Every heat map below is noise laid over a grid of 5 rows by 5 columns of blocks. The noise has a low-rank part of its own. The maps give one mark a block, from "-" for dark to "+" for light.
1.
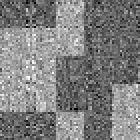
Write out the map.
- - + - -
+ + + - -
+ + - - -
+ + - - +
- - + - +
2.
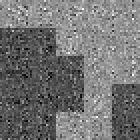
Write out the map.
+ + + + +
- - + + +
- - - + +
- - - + -
- - + + -
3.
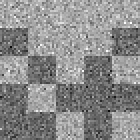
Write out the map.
+ + + + +
- + + + -
+ - + - +
- + - - -
- - + - +
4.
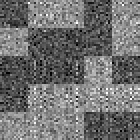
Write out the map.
- + + - +
+ - - - +
- - - + -
- + + + +
+ + + - -
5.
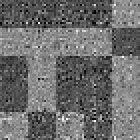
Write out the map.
- - - - +
+ + + + -
- + - - +
- + - - +
+ - + - +
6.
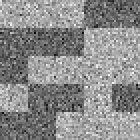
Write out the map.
+ + + - -
- - - + +
- + + + +
+ - - + -
- - + + +
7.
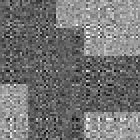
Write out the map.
- - + + +
- - - + +
- - - - -
+ - - - -
+ - - + +
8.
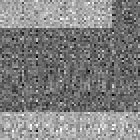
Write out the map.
+ + + + -
- - - - -
- - - - -
- - - - -
+ + + + +
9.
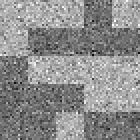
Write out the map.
+ + + - +
+ - - - -
- + + + +
- - - + +
- - + - -
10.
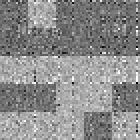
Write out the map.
- + - - -
- - - - -
+ + + + +
- - + + -
+ + + - +
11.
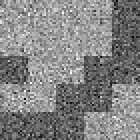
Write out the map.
+ + + + -
+ + + + -
- + + - -
+ + - - +
- - - + +
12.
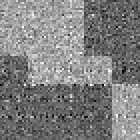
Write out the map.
+ + + - -
+ + + - -
- + + + -
- - - - +
- - - - +
